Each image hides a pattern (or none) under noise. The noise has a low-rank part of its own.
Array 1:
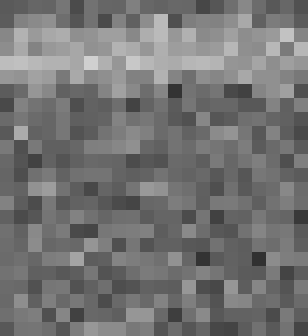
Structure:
one band of rows
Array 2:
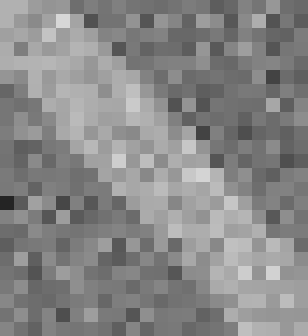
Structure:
a diagonal band
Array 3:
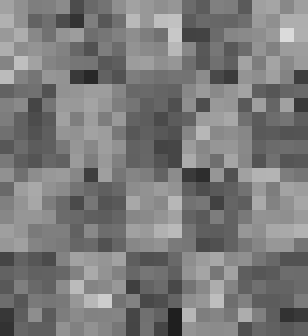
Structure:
a checkerboard
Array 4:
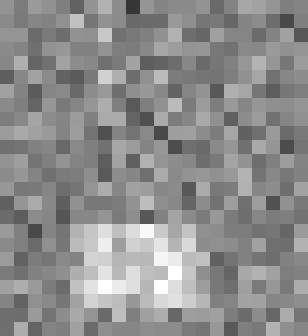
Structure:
one block
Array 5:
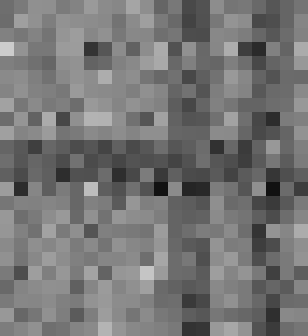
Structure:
bands of rows crossing bands of columns
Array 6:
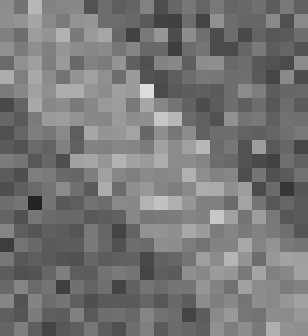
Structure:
a diagonal band
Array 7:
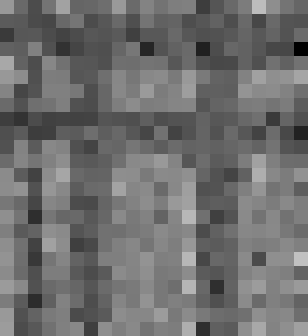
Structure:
bands of rows crossing bands of columns
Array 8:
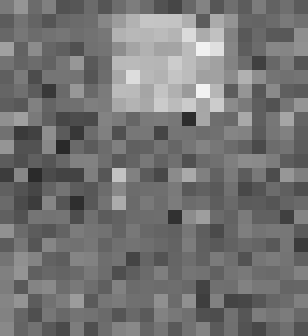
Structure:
one block
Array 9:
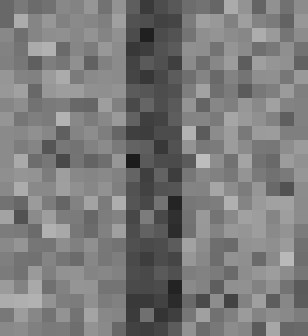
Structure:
one band of columns
